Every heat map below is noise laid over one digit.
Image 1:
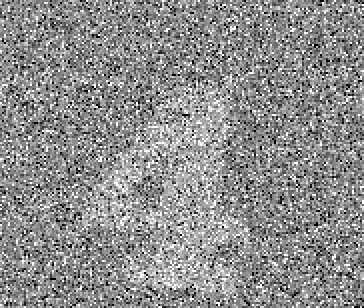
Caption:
light 4
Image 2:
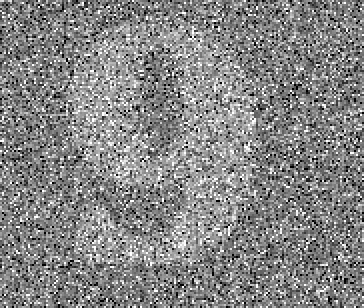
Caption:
light 9
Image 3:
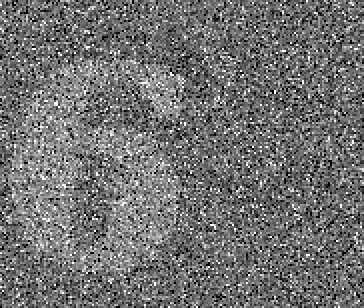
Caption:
light 6
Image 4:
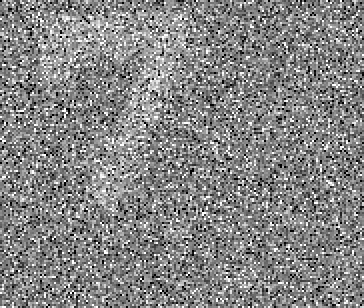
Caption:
light 7
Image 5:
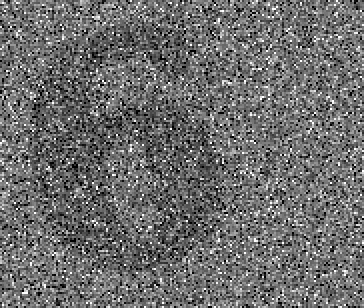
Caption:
dark 6
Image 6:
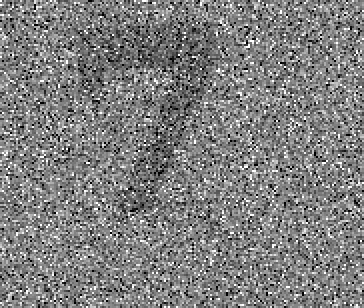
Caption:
dark 7
